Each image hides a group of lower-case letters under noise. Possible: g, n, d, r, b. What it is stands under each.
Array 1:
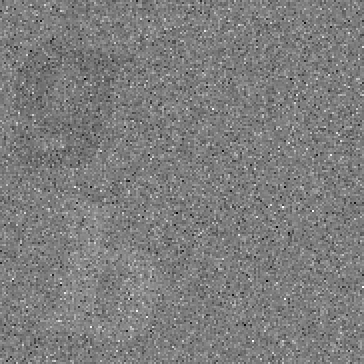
top left: dark g; bottom left: light b
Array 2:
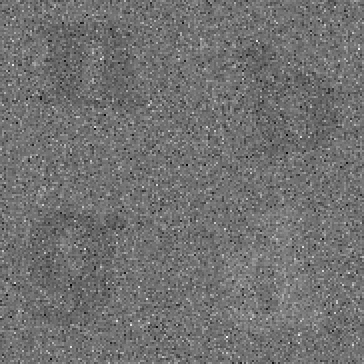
top left: dark n; top right: dark b; bottom left: dark g; bottom right: light d
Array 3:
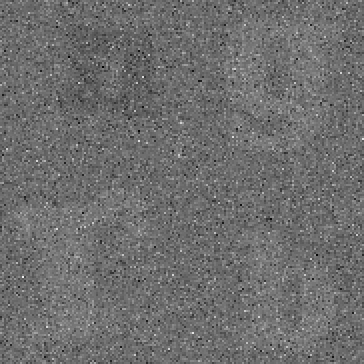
top left: dark n; top right: light g; bottom left: light r; bottom right: light b
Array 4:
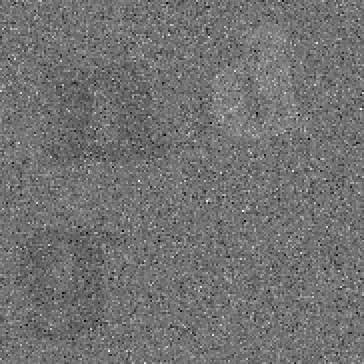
top left: dark n; top right: light d; bottom left: dark g
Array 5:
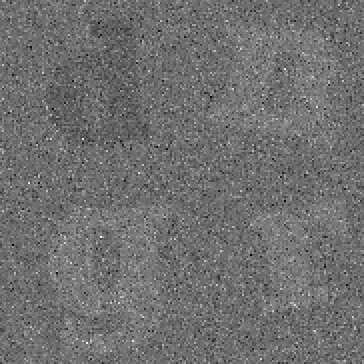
top left: dark d; top right: light n; bottom left: light g; bottom right: light r
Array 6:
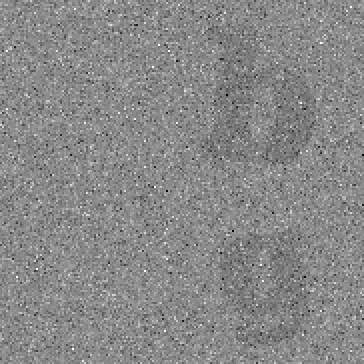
top right: dark b; bottom right: dark g
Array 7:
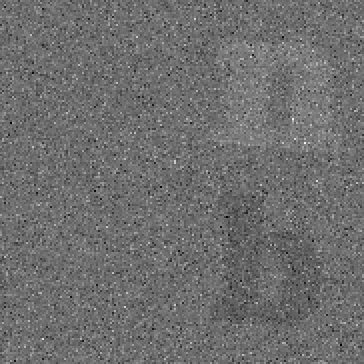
top right: light n; bottom right: dark b
